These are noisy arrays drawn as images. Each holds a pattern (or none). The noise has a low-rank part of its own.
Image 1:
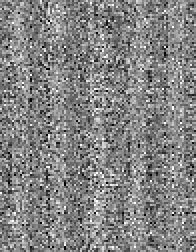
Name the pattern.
vertical stripes
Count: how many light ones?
5
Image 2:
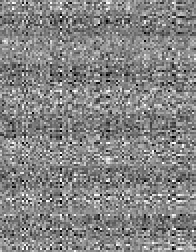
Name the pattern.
horizontal stripes
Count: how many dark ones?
5
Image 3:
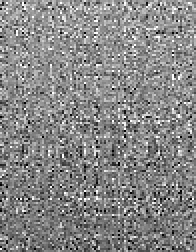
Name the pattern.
a smooth slope
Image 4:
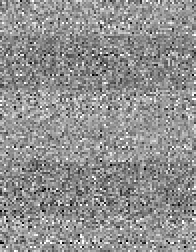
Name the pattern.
horizontal stripes
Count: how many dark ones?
2
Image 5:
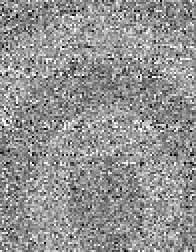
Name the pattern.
rings round one point
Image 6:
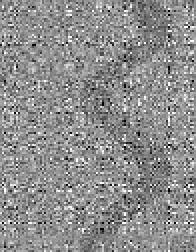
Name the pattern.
a wavy band
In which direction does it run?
top to bottom
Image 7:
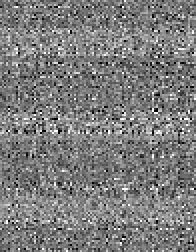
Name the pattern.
horizontal stripes
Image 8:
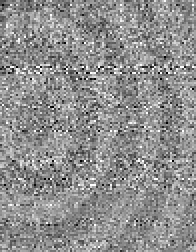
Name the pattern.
rings round one point
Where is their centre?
middle left
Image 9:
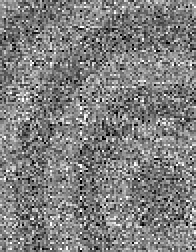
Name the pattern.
rings round one point
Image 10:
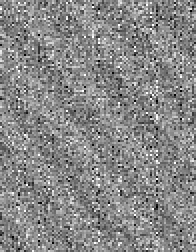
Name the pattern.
diagonal stripes
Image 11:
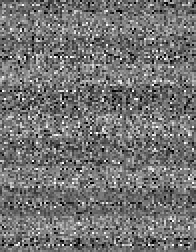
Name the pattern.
horizontal stripes
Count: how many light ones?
5
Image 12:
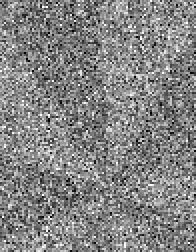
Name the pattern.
spokes from one point
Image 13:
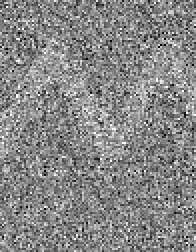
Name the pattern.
a wavy band
